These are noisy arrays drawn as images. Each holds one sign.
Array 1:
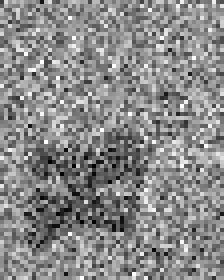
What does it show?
dark not-equal sign
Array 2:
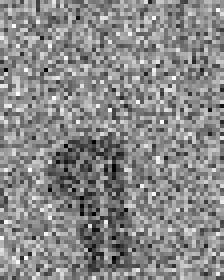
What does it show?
dark pilcrow
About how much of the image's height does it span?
half
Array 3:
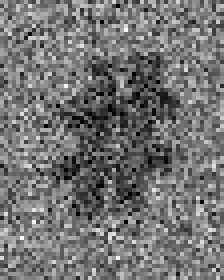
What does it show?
dark hash sign
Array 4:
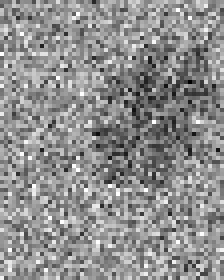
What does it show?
dark hash sign
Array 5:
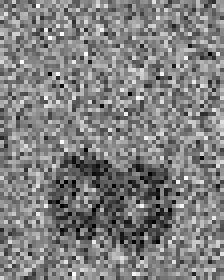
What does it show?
dark infinity sign
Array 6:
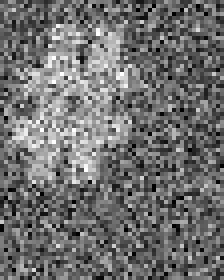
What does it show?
light hash sign
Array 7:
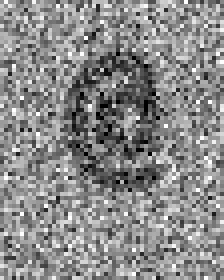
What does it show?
dark at sign
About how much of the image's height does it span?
half
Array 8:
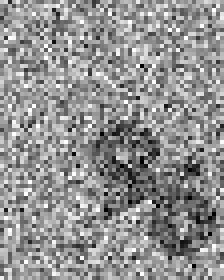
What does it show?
dark percent sign
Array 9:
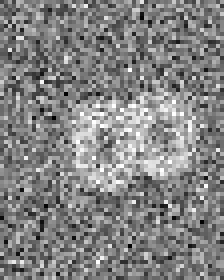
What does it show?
light infinity sign
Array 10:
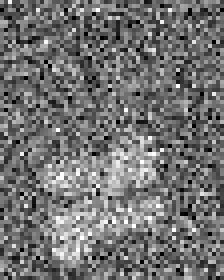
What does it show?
light not-equal sign
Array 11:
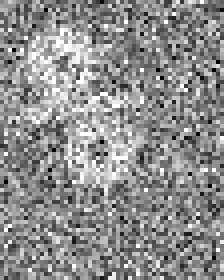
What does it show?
light percent sign
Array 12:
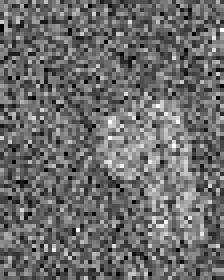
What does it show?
light pilcrow
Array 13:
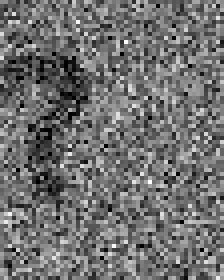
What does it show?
dark question mark
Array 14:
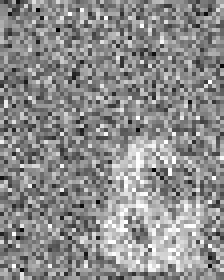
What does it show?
light ampersand
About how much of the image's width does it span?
half
